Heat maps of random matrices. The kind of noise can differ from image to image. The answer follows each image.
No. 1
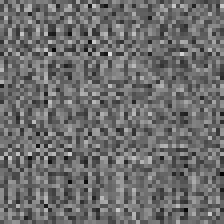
low rank plus noise
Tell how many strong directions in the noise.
one
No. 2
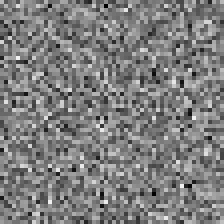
low rank plus noise
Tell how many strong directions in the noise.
five to eight
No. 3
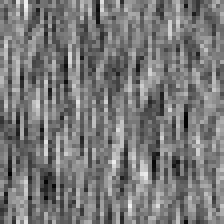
streaked along the columns
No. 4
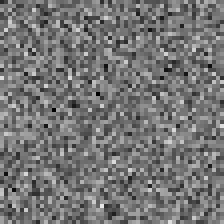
independent entries
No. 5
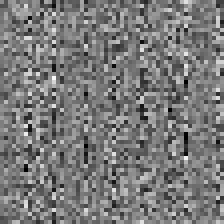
columns of uneven size
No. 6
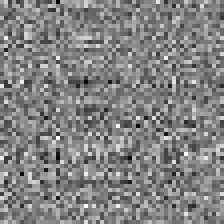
low rank plus noise
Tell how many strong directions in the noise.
three or four
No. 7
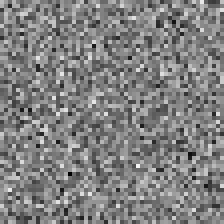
independent entries
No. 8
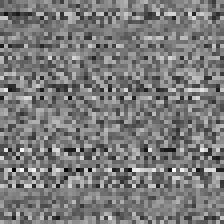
rows of uneven size
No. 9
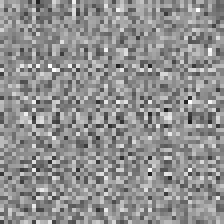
low rank plus noise
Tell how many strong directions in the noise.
one
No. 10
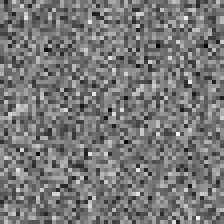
independent entries
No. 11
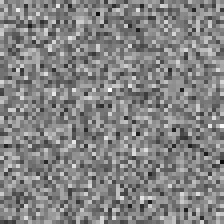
independent entries
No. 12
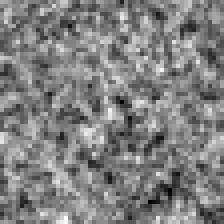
blotchy
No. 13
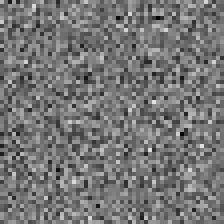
low rank plus noise
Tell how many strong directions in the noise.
five to eight
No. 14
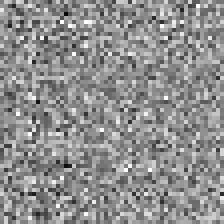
low rank plus noise
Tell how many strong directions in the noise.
five to eight
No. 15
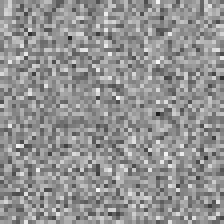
low rank plus noise
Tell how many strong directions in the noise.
five to eight
